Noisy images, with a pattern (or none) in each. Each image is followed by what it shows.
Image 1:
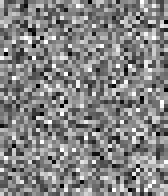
only noise
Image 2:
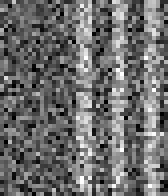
bands of columns
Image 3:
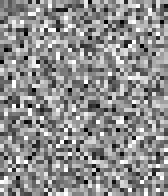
only noise
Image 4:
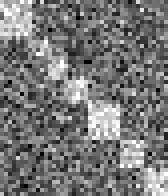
blocks along the diagonal
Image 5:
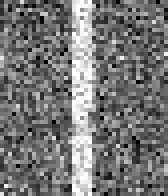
one band of columns
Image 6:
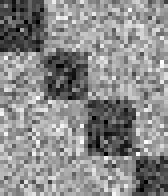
blocks along the diagonal
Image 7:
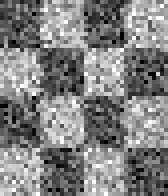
a checkerboard
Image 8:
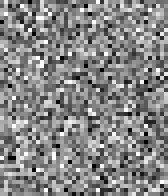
only noise
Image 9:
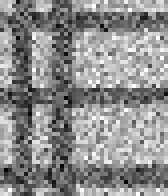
bands of rows crossing bands of columns
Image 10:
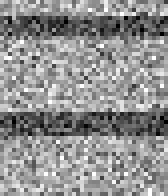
bands of rows
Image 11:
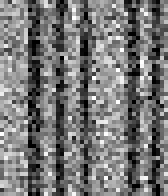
bands of columns
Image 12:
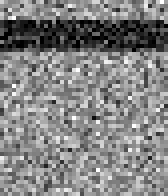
one band of rows
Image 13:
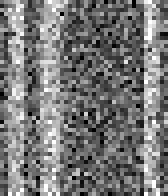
bands of columns
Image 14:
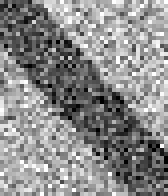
a diagonal band
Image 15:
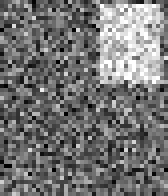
one block
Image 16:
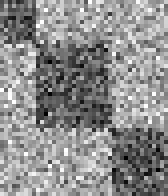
blocks along the diagonal
